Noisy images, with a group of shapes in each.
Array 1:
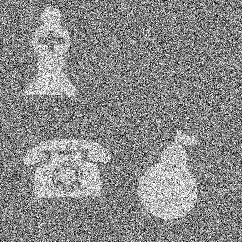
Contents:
top left: chess bishop; bottom left: telephone; bottom right: pear
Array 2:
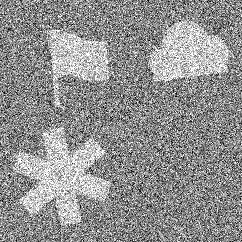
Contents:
top left: flag; top right: cloud; bottom left: asterisk
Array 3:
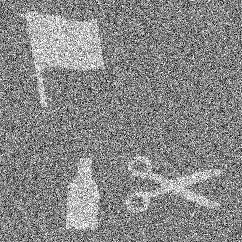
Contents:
top left: flag; bottom left: bottle; bottom right: pair of scissors
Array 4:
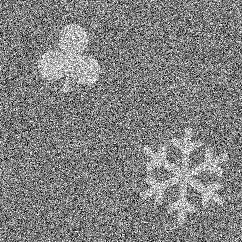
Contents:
top left: club; bottom right: snowflake
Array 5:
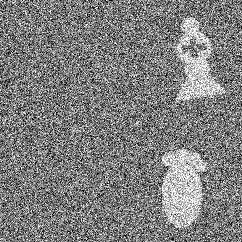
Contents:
top right: chess bishop; bottom right: footprint
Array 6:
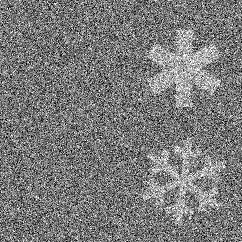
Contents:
top right: asterisk; bottom right: snowflake
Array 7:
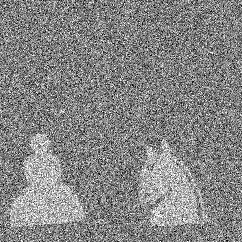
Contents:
bottom left: chess pawn; bottom right: chess knight
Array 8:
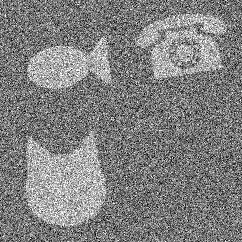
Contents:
top left: fish; top right: telephone; bottom left: cat's head
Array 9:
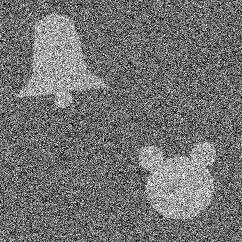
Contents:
top left: bell; bottom right: bear's head
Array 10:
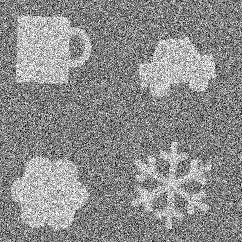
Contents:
top left: cup; top right: car; bottom left: flower; bottom right: snowflake
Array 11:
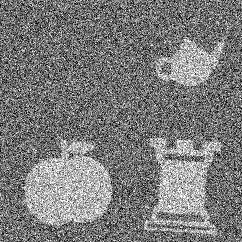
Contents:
top right: teapot; bottom left: apple; bottom right: chess rook
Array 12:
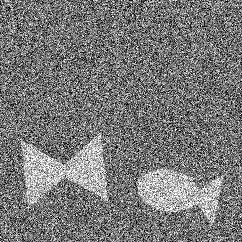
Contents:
bottom left: bow tie; bottom right: fish
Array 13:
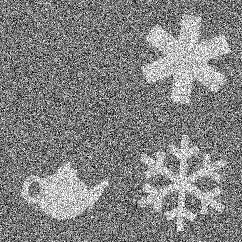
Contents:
top right: asterisk; bottom left: teapot; bottom right: snowflake
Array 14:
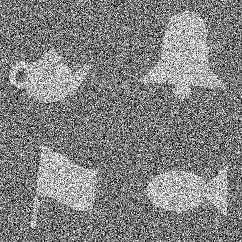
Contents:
top left: teapot; top right: bell; bottom left: flag; bottom right: fish
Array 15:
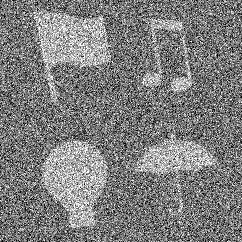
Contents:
top left: flag; top right: pair of musical notes; bottom left: light bulb; bottom right: umbrella
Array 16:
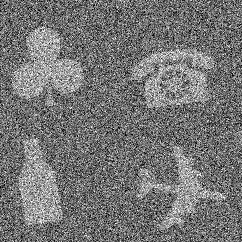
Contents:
top left: club; top right: telephone; bottom left: bottle; bottom right: airplane
